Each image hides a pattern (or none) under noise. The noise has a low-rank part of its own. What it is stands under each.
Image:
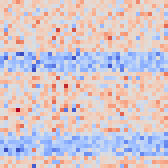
bands of rows
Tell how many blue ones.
2
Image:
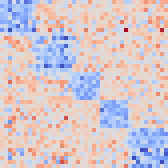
blocks along the diagonal
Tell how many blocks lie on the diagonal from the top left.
5
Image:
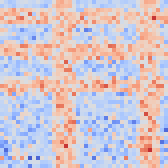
bands of rows crossing bands of columns
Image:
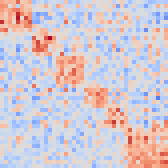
blocks along the diagonal
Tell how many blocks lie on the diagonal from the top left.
6
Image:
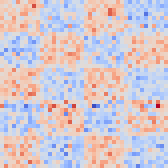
a checkerboard
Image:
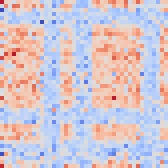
bands of rows crossing bands of columns
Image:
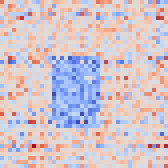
one block
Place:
centre
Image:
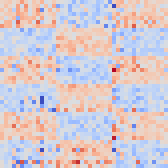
a checkerboard
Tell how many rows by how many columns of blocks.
6 by 3
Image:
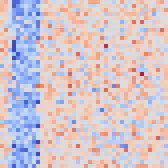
one band of columns
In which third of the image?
left
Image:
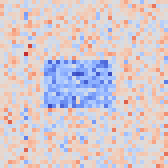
one block
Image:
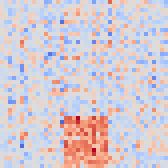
one block
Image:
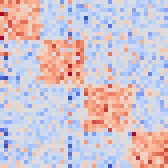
blocks along the diagonal
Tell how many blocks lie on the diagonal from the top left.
4
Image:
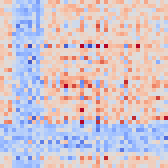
bands of rows crossing bands of columns
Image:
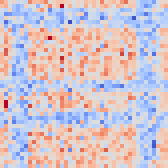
bands of rows crossing bands of columns
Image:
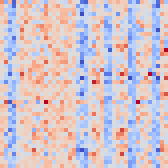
bands of columns
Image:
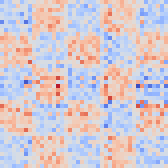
a checkerboard
